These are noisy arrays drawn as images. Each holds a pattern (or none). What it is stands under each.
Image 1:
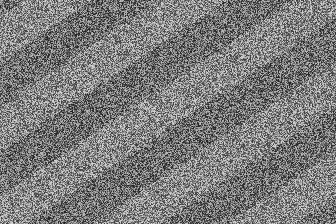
diagonal stripes
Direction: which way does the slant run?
bottom left to top right
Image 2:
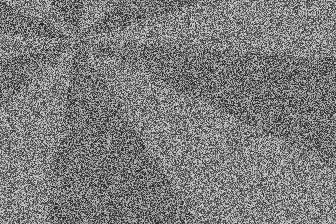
spokes from one point
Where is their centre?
top left
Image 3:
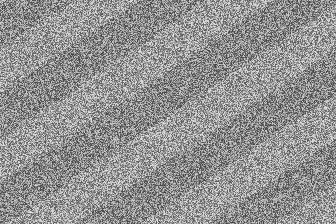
diagonal stripes
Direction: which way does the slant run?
bottom left to top right
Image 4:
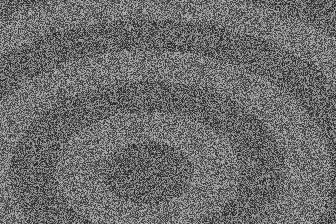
rings round one point
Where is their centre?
bottom middle
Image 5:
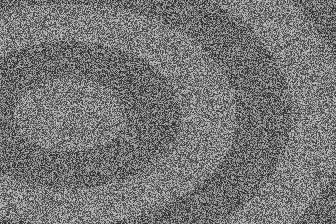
rings round one point
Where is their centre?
middle left
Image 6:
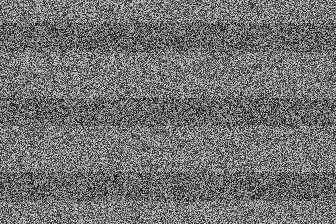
horizontal stripes
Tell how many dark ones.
3
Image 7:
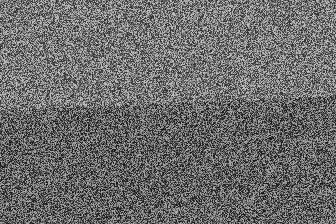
a sharp edge
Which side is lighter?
top
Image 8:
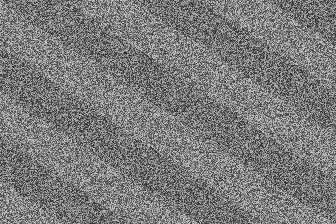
diagonal stripes
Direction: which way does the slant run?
top left to bottom right
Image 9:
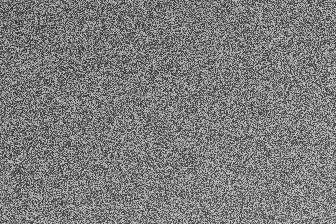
a smooth slope
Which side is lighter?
bottom right
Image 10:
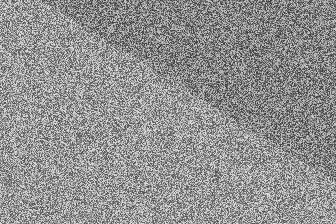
a sharp edge
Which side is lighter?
bottom left
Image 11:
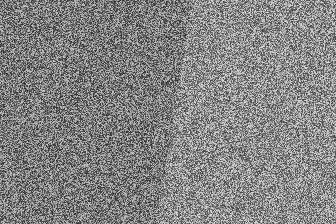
a sharp edge
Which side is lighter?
right
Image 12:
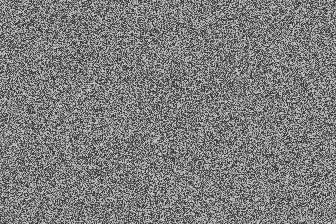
only noise
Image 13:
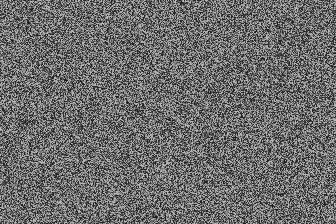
only noise
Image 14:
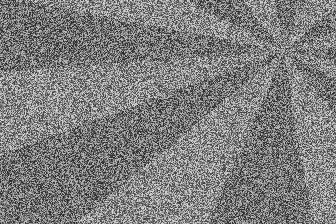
spokes from one point
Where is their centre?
top right
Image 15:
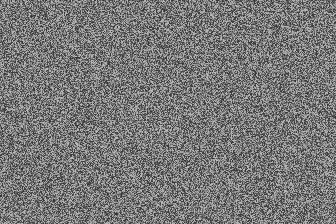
only noise
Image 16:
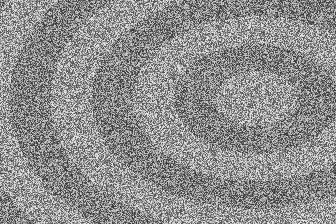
rings round one point
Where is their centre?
middle right
